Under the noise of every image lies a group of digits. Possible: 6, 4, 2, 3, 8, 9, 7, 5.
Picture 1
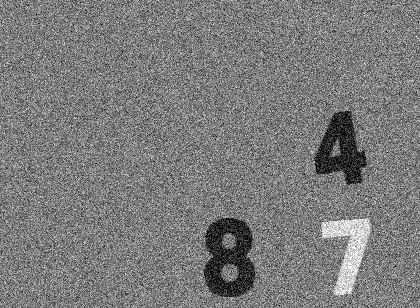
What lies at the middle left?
nothing
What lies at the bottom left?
nothing
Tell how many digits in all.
3
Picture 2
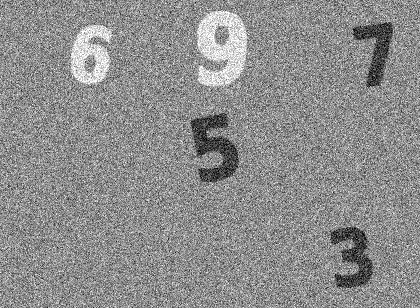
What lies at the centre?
5
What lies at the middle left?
nothing
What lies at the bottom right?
3
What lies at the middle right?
nothing
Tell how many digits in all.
5
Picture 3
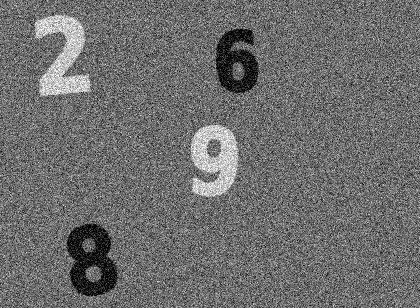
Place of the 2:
top left
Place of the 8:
bottom left
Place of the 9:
centre
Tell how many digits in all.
4
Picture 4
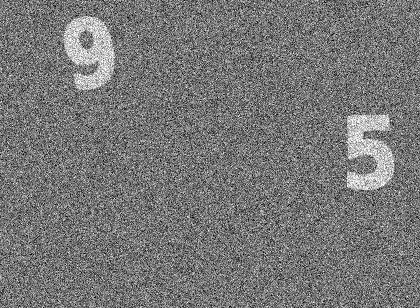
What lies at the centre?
nothing
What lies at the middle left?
nothing
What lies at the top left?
9
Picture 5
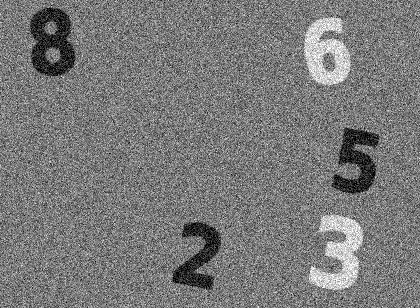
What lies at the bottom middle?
2
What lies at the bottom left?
nothing
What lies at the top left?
8
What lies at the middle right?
5
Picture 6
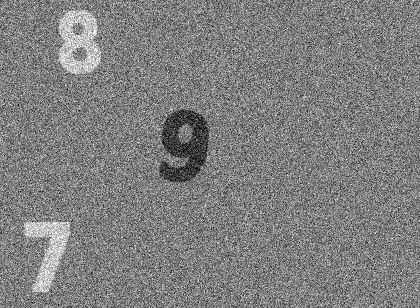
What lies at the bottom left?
7
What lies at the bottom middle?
nothing
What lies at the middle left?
nothing
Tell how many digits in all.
3
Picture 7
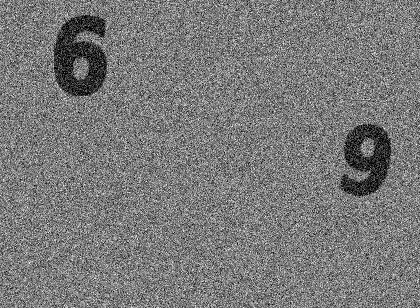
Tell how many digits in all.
2
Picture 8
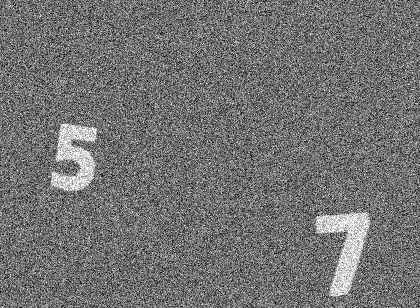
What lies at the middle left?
5
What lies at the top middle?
nothing
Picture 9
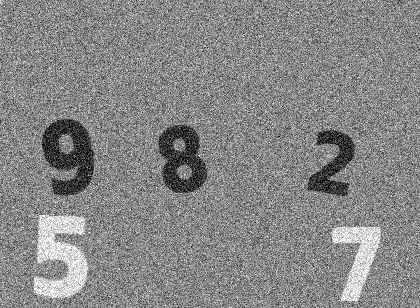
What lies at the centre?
8
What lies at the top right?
nothing
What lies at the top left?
nothing
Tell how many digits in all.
5
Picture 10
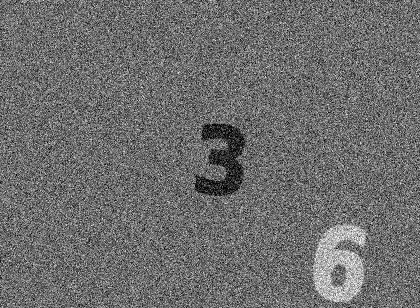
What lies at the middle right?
nothing
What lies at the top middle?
nothing
